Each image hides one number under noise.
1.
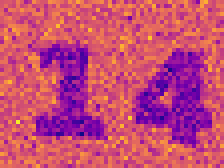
14
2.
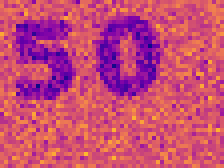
50
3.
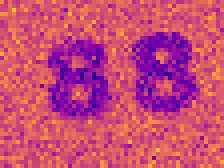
88
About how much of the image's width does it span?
two thirds
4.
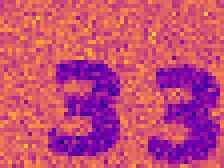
33
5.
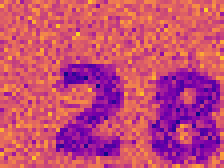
28
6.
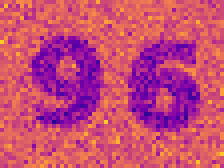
96
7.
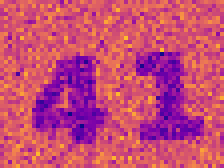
41
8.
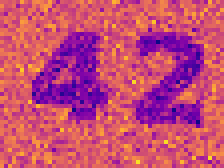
42
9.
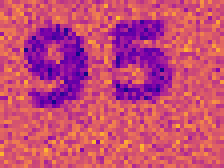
95
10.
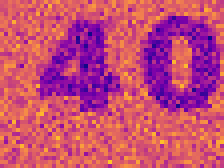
40
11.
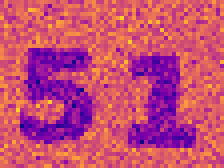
51
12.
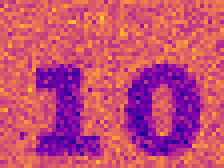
10
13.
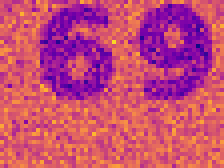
69
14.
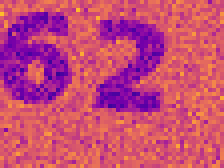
62
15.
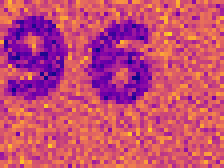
96
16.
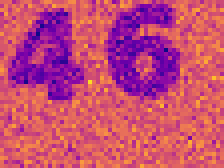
46
